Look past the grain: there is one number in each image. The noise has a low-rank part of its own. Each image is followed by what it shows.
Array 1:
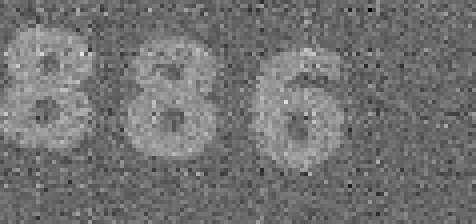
886
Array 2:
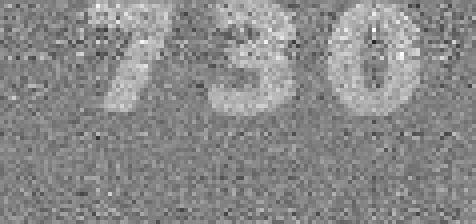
730
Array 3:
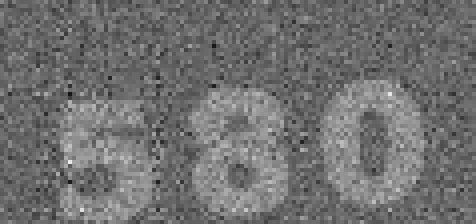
580
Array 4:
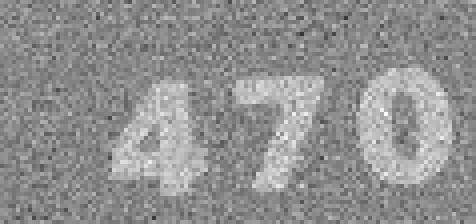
470
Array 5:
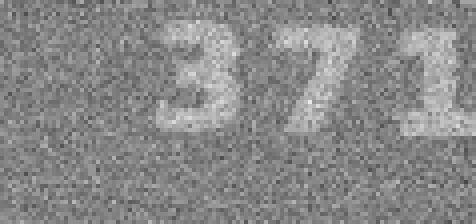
371
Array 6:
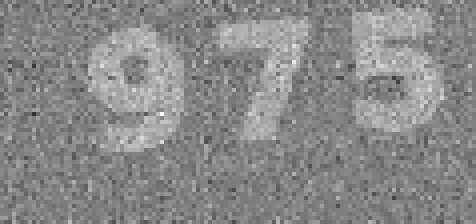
975
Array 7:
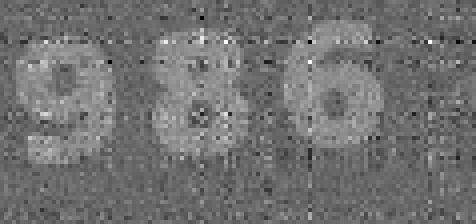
986
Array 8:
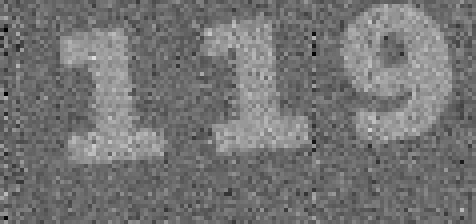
119
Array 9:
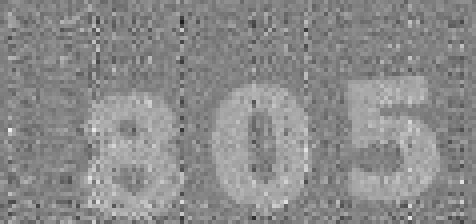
805
